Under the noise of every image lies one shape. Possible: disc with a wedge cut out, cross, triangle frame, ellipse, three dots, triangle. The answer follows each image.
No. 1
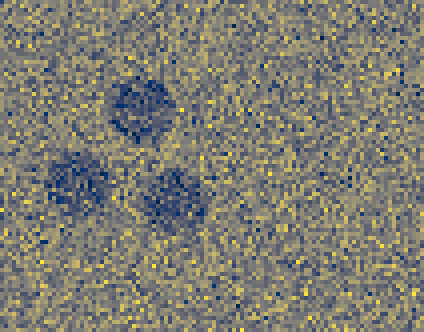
three dots
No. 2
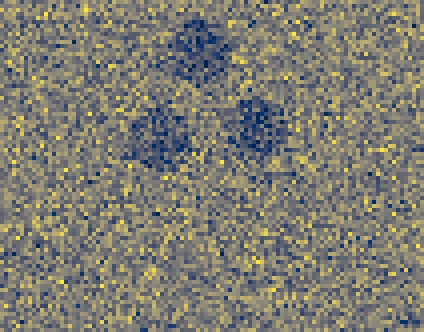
three dots
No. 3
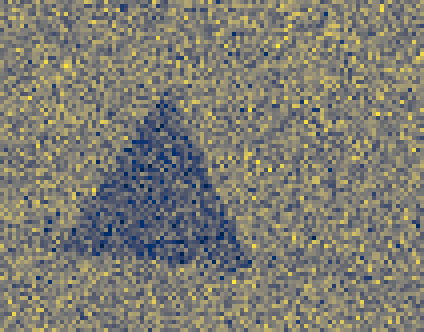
triangle
